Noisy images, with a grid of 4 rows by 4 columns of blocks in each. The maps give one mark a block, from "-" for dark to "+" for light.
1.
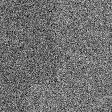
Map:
- - + +
- - + +
- - + +
- + + +
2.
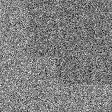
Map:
+ - - -
+ - - -
+ + - -
+ + + +
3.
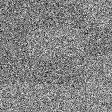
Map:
- - - +
- + + -
- - - +
+ + + +
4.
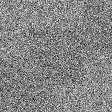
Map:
+ + + -
+ - - -
- - - +
- - + +
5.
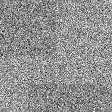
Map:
- - + +
- - + +
+ + + +
+ - - -
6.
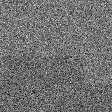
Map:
+ + + +
+ + + +
- - - +
- - - -
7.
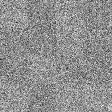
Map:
+ - + -
- - + -
- + - -
+ - + +
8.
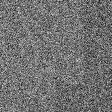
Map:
+ + + -
+ + + -
+ + + -
+ + - -
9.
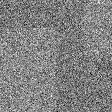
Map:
- - - +
+ + - +
+ + - -
+ + - -
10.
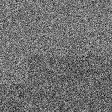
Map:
+ + + +
+ + + +
+ - - -
- - - -
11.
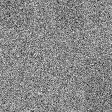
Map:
- + - +
+ + + +
+ + + -
+ + + -
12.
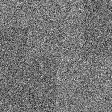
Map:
+ + + -
- + + -
- - + +
- - + +
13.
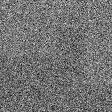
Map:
+ + + +
+ + - +
- - - +
- - - -
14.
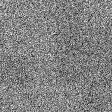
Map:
+ + - +
+ + - -
- + - -
+ + + -
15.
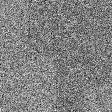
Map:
+ - - -
+ - - -
+ + - -
+ + - +
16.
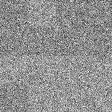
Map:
- + - -
- - - -
+ + + +
- + + +
